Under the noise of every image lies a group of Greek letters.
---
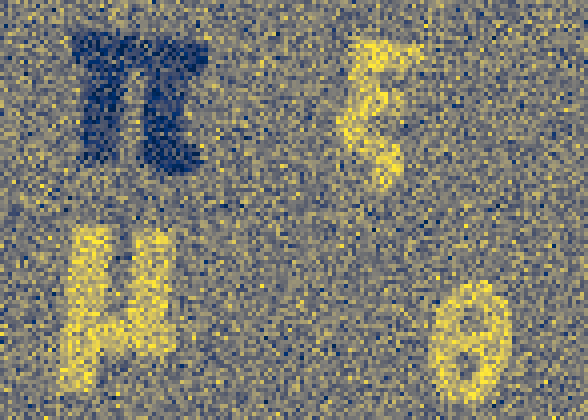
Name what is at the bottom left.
mu
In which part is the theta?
bottom right
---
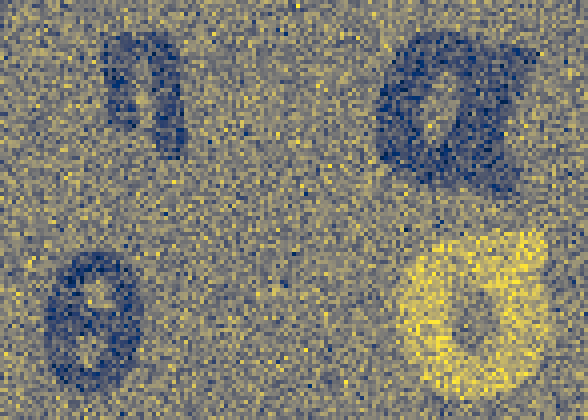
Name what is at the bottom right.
sigma
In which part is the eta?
top left
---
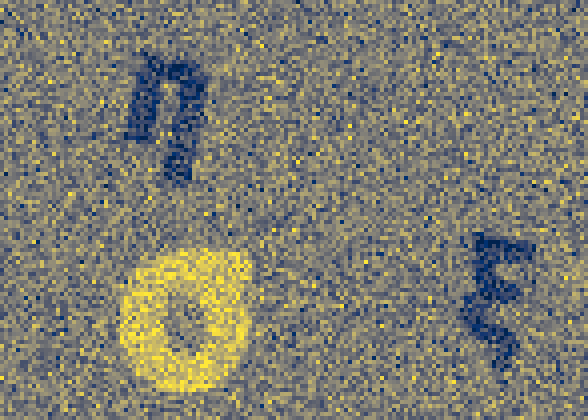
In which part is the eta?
top left
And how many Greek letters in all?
3
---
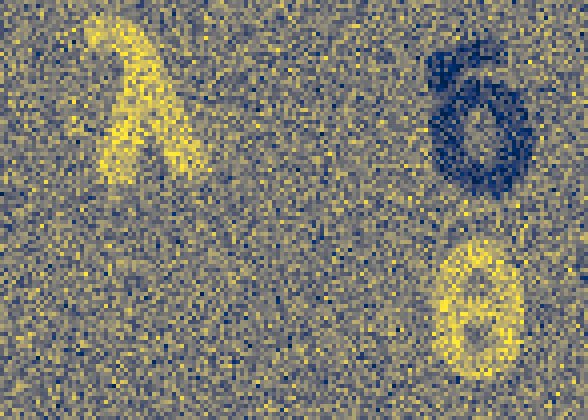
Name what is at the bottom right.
theta
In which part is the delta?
top right
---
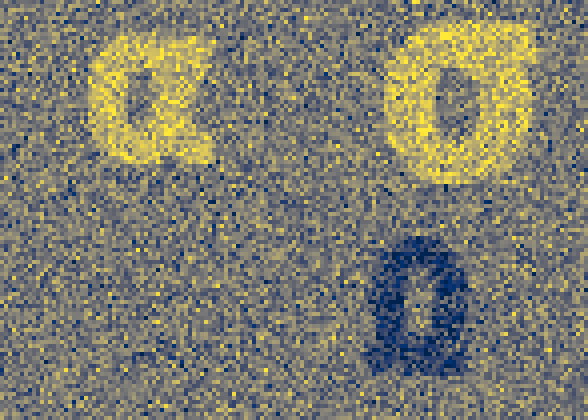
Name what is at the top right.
sigma
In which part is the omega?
bottom right
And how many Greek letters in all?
3
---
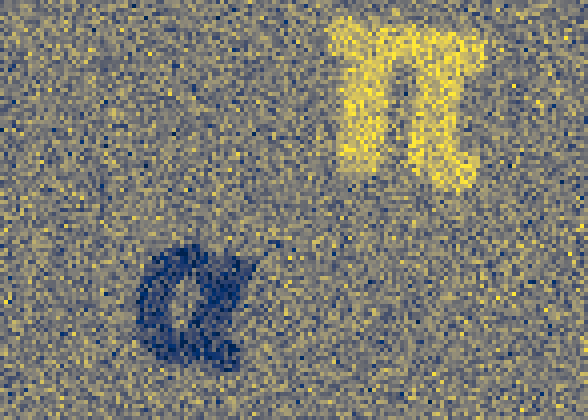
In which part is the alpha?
bottom left
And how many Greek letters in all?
2
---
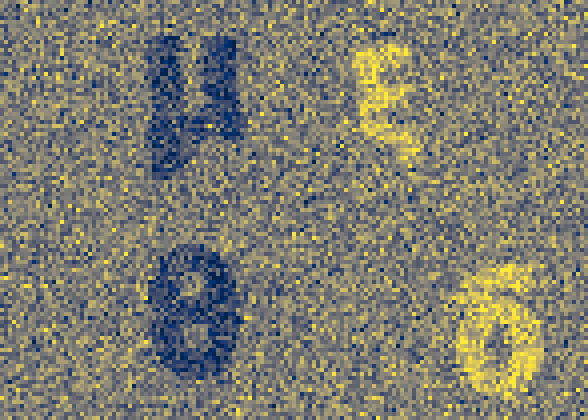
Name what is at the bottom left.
theta
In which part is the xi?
top right
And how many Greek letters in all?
4
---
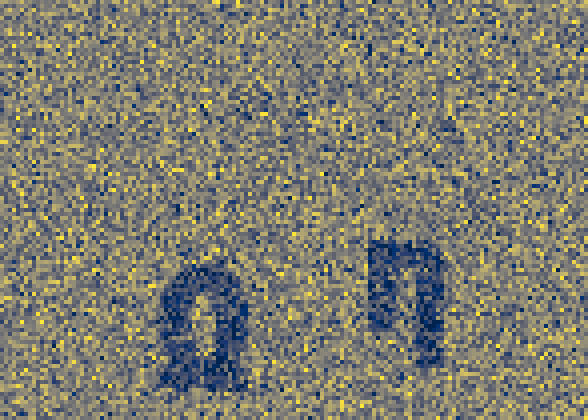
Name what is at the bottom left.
omega
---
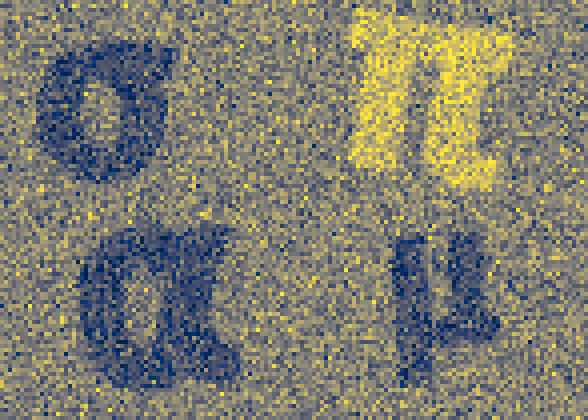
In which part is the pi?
top right
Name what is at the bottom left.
alpha
